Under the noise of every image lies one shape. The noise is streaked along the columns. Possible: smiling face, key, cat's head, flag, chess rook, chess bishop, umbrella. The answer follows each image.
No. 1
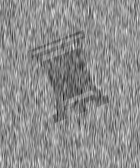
chess rook
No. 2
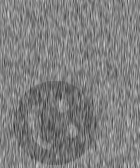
smiling face
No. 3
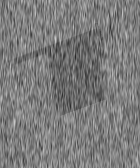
flag
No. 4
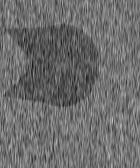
cat's head
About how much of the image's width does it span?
two thirds
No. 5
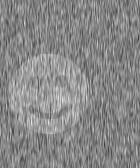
smiling face
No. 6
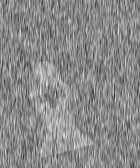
chess bishop
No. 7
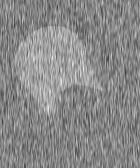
cat's head
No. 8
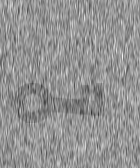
key
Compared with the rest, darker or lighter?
darker
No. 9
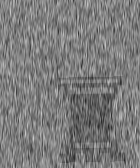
chess rook
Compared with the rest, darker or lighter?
darker
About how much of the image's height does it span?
half
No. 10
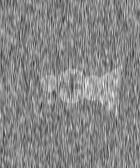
chess bishop
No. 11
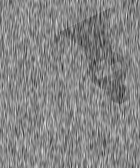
chess bishop
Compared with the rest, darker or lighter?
darker
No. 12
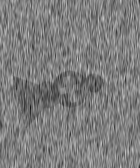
chess bishop
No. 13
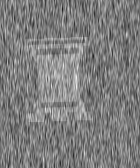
chess rook
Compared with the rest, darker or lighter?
lighter
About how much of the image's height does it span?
half
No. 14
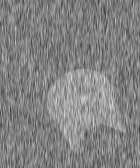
cat's head
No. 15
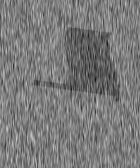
flag
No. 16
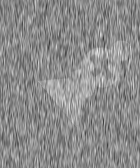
chess bishop
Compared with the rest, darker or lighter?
lighter
